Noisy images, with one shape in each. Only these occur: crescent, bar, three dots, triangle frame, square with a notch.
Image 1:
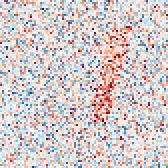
red bar
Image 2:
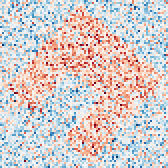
red square with a notch
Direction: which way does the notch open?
down and left
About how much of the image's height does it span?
nearly all
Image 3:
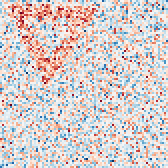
red triangle frame
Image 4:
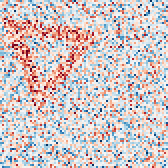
red triangle frame
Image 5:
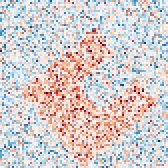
red square with a notch
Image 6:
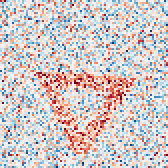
red triangle frame
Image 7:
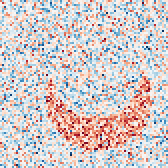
red crescent
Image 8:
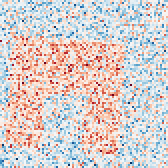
red square with a notch
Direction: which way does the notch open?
down
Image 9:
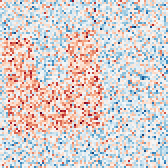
red square with a notch
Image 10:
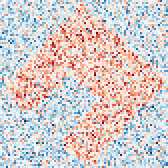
red square with a notch
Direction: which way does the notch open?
down and left
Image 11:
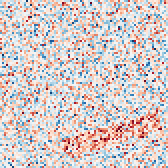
red bar
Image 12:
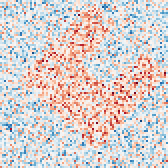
red square with a notch
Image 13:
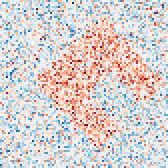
red square with a notch
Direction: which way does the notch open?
down and right
